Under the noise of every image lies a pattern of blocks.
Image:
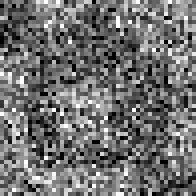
mirrored about the diagonal from the bottom left
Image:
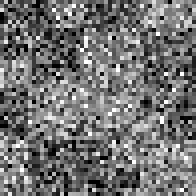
mirrored about the diagonal from the top left
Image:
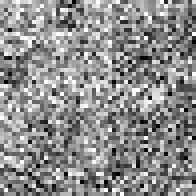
mirrored about the diagonal from the top left
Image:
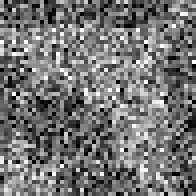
mirrored about the diagonal from the bottom left
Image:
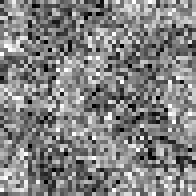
top and bottom mirror each other
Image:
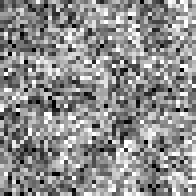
top and bottom mirror each other
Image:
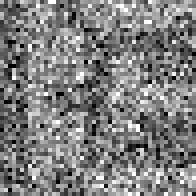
top and bottom mirror each other
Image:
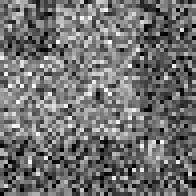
mirrored about the diagonal from the top left
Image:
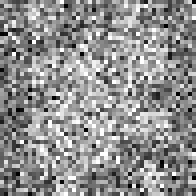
the same after a half turn
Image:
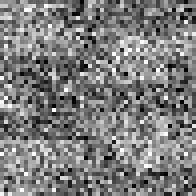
top and bottom mirror each other
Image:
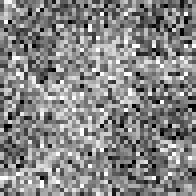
no symmetry
